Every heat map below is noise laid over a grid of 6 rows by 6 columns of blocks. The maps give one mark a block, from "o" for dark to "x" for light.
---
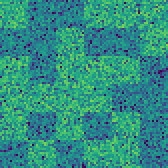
x o o x x x
o o x o o x
x o x x x o
x x x x o o
x o x o x o
o x o x x o
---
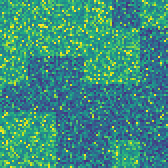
x x x x o x
x x x x x o
x o o x x o
o o o o o o
x x o o o o
x x o o x o
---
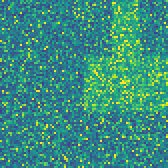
o o o o x o
o o o o x o
o o o x x x
o o o x x x
o o o o o o
o o o o o o
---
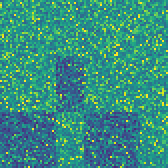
x x x x x x
x x x x x x
x x o x x x
x x o x x x
o o x o o x
o o x o o x
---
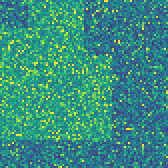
o x x o o o
x x x o o o
x x x x o o
x x x x o o
x x x x o o
o o o o o o
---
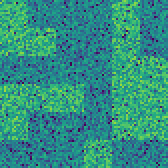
x o o o x o
x x o o x o
o o o o x x
x x x o x x
x o o o x x
o o o x o o
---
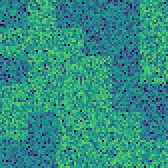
o x o o o x
x x x o o x
o x x x o x
x x x x o o
x o x x x o
o o x x x x
